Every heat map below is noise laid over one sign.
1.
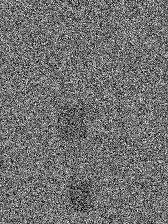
colon
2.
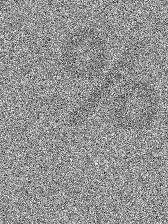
percent sign
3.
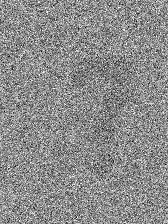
question mark
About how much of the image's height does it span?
half
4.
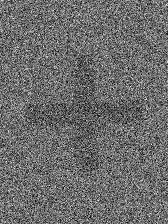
plus sign
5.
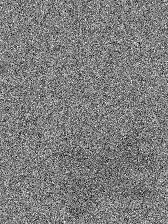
not-equal sign
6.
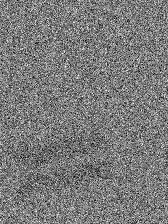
equals sign
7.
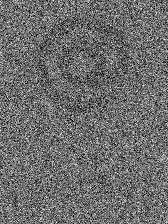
at sign
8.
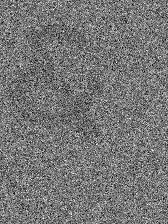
ampersand
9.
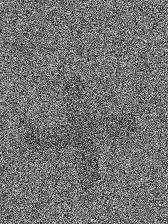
plus sign
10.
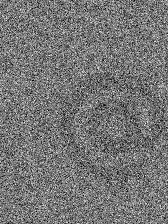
at sign
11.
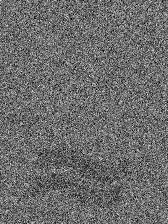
approximately sign
